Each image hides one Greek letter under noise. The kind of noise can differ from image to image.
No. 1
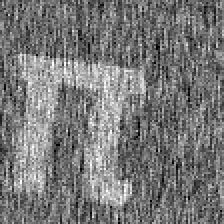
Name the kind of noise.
streaked along the columns
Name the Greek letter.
pi
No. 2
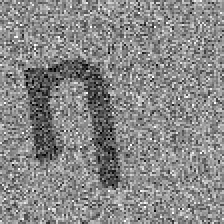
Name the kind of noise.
low rank plus noise
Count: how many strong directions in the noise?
two
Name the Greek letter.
eta
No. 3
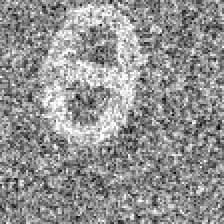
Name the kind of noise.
blotchy
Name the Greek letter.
theta
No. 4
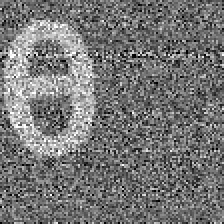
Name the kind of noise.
rows of uneven size
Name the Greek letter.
theta
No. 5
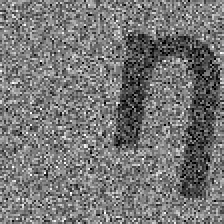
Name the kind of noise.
low rank plus noise
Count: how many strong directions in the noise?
five to eight
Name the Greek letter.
eta
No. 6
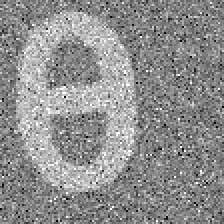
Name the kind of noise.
heavy tails
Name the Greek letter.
theta
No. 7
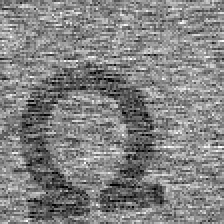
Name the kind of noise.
streaked along the rows
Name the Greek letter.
omega
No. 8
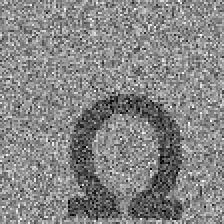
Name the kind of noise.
independent entries
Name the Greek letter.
omega
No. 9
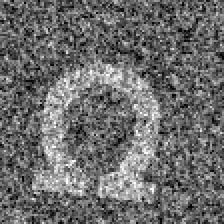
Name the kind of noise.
blotchy
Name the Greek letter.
omega
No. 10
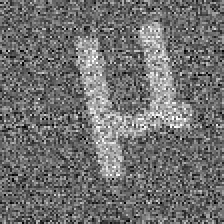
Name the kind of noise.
rows of uneven size
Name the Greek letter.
mu
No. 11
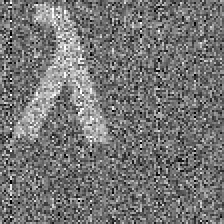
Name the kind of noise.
columns of uneven size
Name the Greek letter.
lambda
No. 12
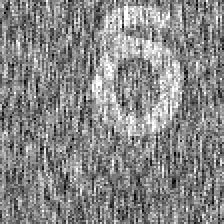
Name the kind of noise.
streaked along the columns
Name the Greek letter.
delta
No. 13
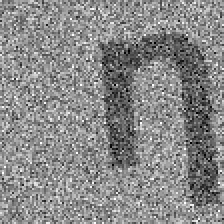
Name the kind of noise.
independent entries
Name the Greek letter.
eta
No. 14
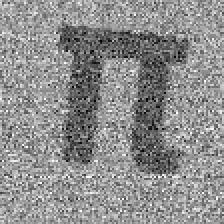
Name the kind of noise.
rows of uneven size
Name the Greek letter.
pi
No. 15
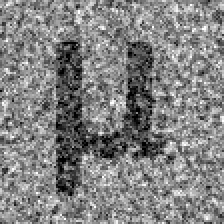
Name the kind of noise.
blotchy
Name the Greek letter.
mu
